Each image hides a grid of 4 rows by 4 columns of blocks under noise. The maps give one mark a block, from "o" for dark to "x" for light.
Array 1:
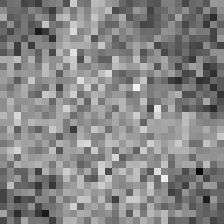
o x o o
x x x o
x x x x
o x x o
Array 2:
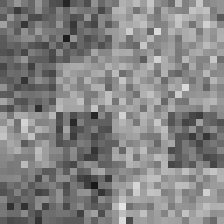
o o x x
o x x x
x o x o
o o x x
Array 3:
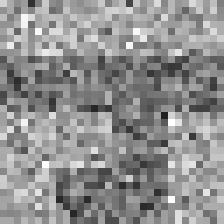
x x x x
o o o o
x x o x
x o o x
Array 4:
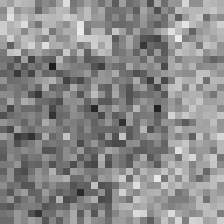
x x o x
o o o x
o o o x
o o x x
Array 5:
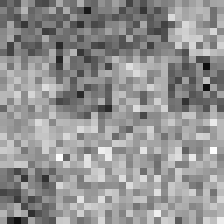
o o o x
x o x o
x x x x
o x x x
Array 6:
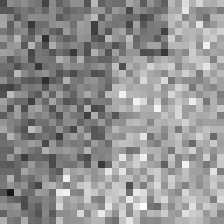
o o o x
o o x x
o o x x
o x x x
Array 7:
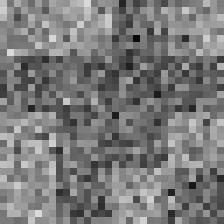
x x o x
o o o o
x o o x
x o x o
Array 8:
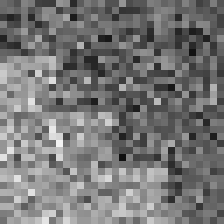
o o o o
x o o o
x x o o
x x x o
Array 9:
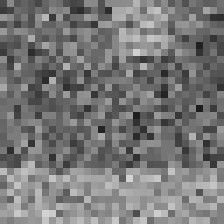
o o x o
o o o o
o o o o
x x x x
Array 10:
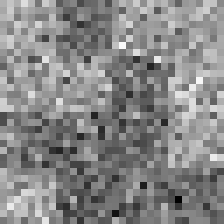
x o x x
x x o x
o o o x
x o o o
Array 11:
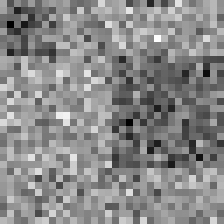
o x x x
x x o o
x x o o
x x x x
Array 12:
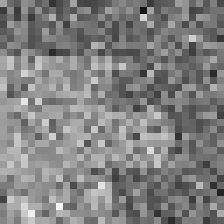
o o o o
x x o o
x x x o
x x o o
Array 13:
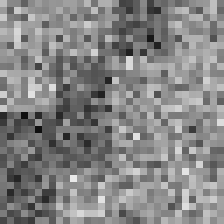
x x o x
x o x x
o o x x
o x x x
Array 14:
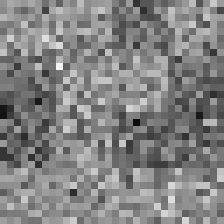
x x o x
o x x o
o x o o
x x x x
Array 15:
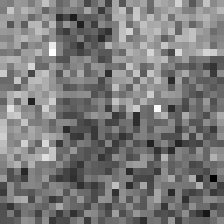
x o x x
x o x o
x o o o
o o o o
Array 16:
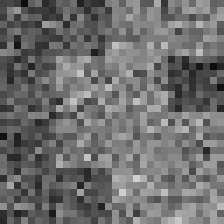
o o x x
o x x o
o x x x
o o x x
